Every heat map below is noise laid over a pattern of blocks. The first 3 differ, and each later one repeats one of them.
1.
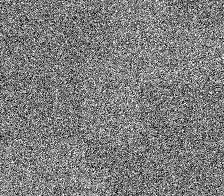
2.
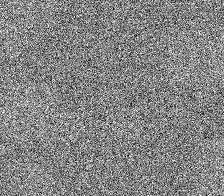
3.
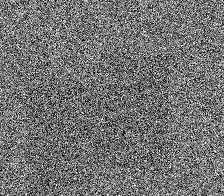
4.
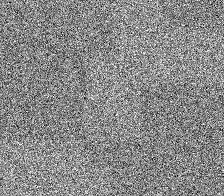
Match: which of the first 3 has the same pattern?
1
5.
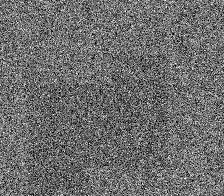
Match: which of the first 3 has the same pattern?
3
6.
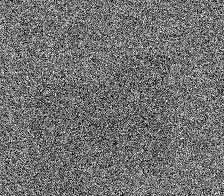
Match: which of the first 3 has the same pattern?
3
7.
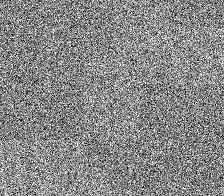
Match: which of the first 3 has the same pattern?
1
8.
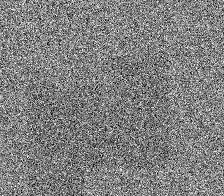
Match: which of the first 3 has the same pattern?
3
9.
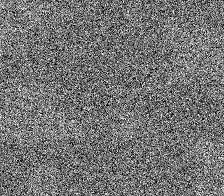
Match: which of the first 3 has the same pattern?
2
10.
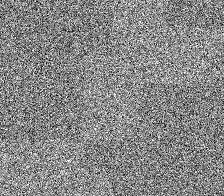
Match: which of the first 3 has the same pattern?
1
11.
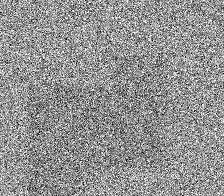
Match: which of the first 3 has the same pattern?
3
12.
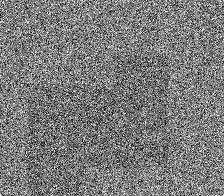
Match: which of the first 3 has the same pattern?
3
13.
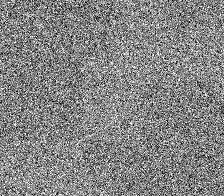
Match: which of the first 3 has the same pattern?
1
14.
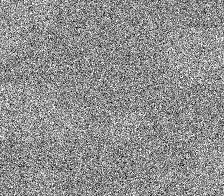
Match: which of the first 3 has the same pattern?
2
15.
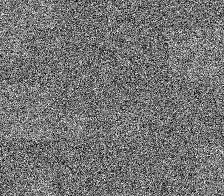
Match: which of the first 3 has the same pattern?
2
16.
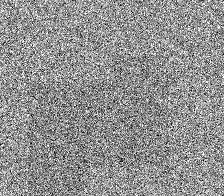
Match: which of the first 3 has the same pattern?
3
